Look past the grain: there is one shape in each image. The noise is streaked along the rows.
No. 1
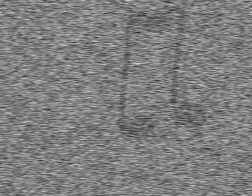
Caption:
dark pair of musical notes
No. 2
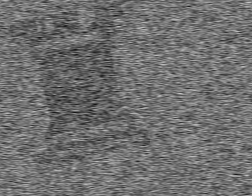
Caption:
dark chess rook
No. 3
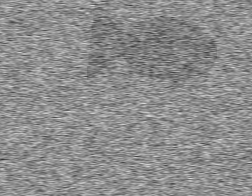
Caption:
dark fish
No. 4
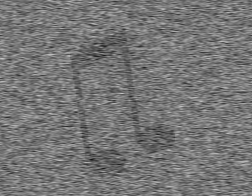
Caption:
dark pair of musical notes
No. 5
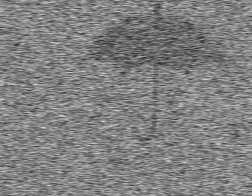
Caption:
dark umbrella
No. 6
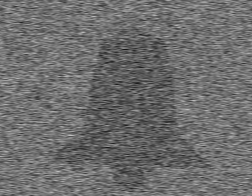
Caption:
dark bell
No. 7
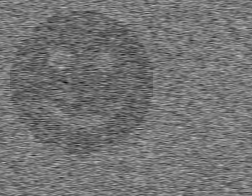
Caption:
dark smiling face
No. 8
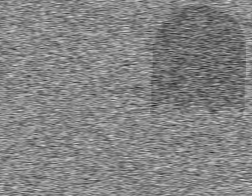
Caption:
dark ghost
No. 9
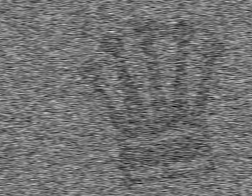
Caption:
dark chess queen
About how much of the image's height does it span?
nearly all
